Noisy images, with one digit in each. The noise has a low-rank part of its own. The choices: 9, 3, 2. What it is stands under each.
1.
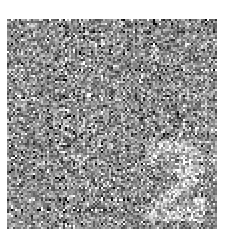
2
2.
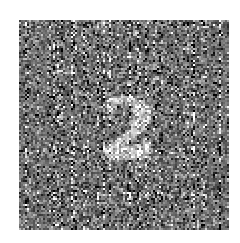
2
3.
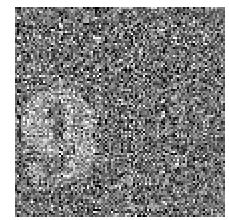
9
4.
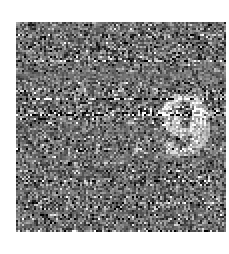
9
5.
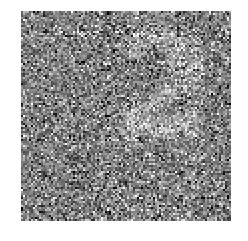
2
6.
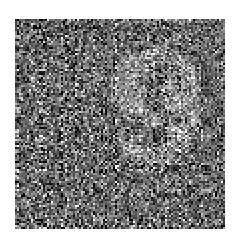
9
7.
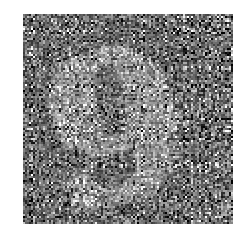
9
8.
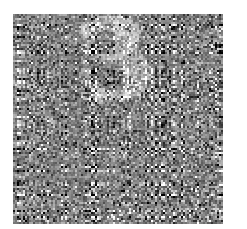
3
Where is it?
top middle
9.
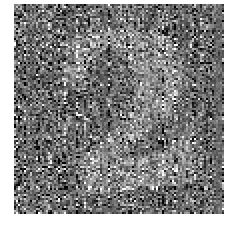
2
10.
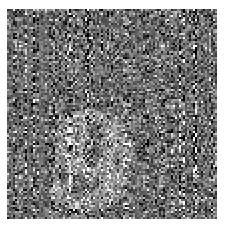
9
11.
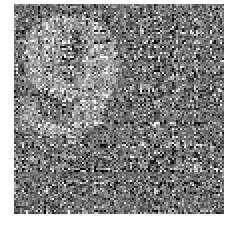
9
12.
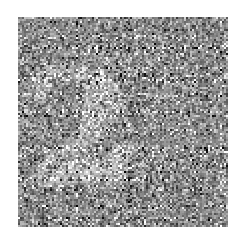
2
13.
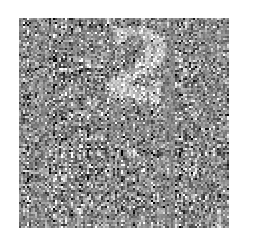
2
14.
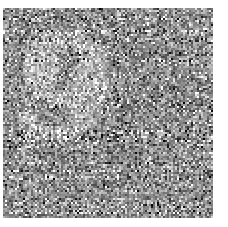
9
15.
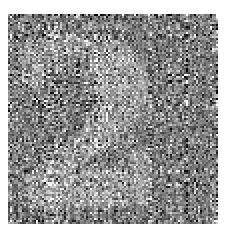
2
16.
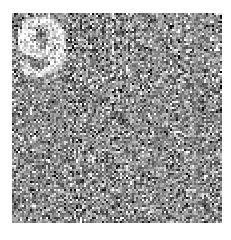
9
